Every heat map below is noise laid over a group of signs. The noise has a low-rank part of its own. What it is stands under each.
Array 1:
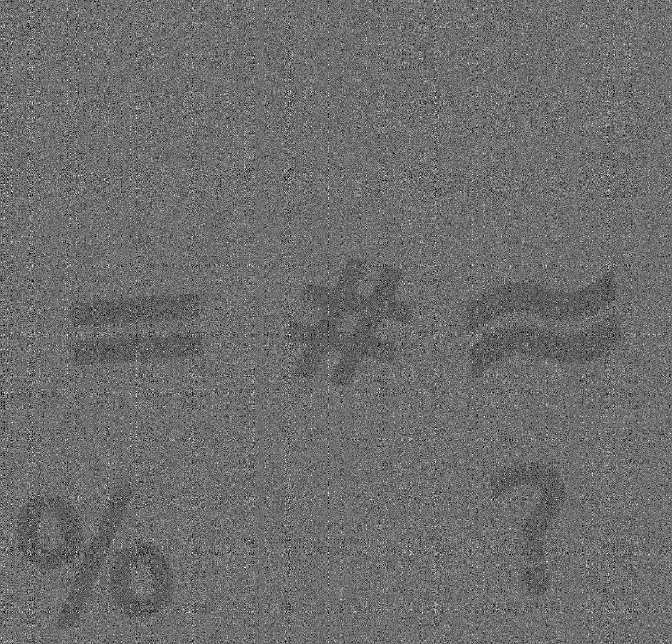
middle left: equals sign; centre: hash sign; middle right: approximately sign; bottom left: percent sign; bottom right: question mark
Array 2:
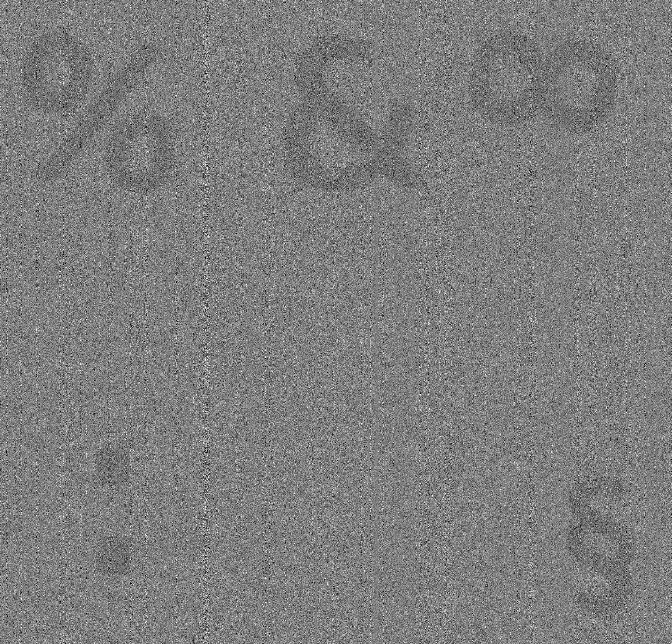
top left: percent sign; top middle: ampersand; top right: infinity sign; bottom left: colon; bottom right: section sign
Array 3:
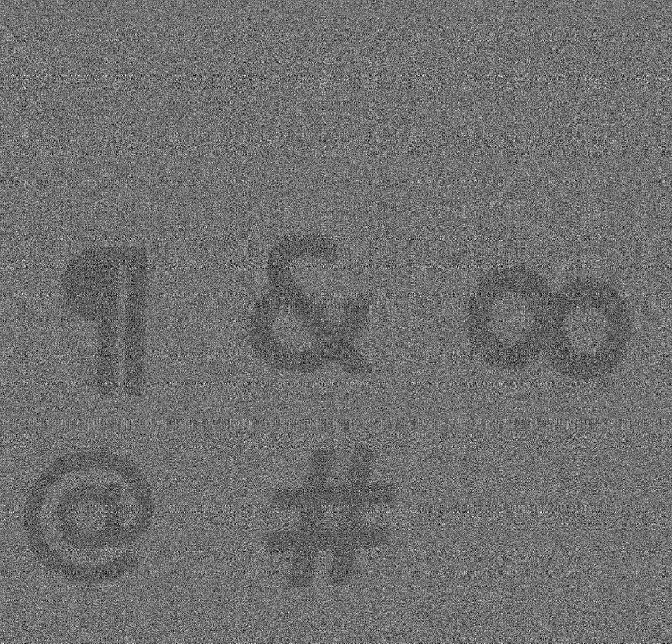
middle left: pilcrow; centre: ampersand; middle right: infinity sign; bottom left: at sign; bottom middle: hash sign
